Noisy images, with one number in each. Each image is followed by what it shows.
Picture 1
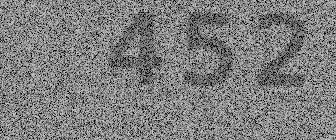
452
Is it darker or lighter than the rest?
darker
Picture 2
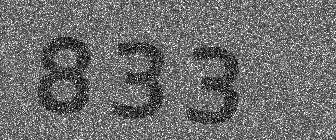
833
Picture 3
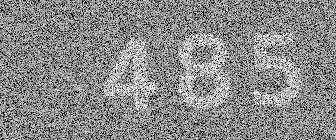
485
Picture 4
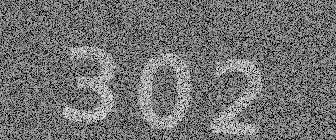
302
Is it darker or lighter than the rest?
lighter
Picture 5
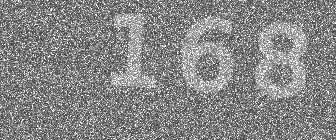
168
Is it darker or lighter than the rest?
lighter
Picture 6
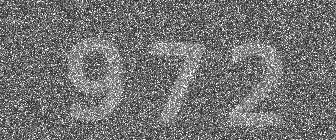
972
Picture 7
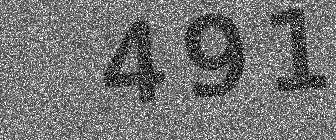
491
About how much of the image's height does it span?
two thirds
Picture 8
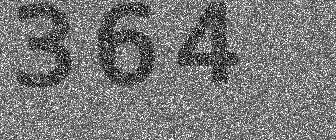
364
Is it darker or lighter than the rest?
darker
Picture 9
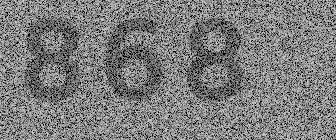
868
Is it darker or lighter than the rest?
darker
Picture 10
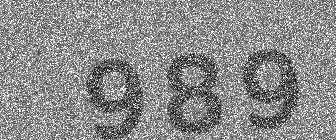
989
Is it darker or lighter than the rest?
darker
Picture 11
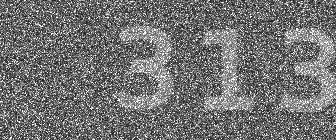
313
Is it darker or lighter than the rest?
lighter
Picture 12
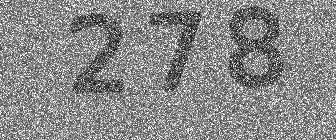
278
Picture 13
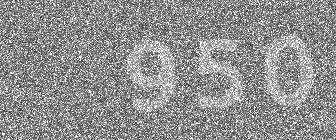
950
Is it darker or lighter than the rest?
lighter
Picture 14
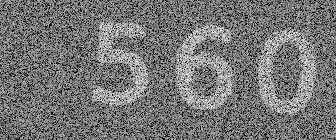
560
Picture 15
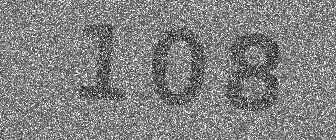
108
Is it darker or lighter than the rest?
darker
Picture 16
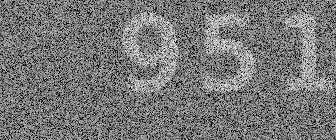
951
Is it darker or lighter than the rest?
lighter
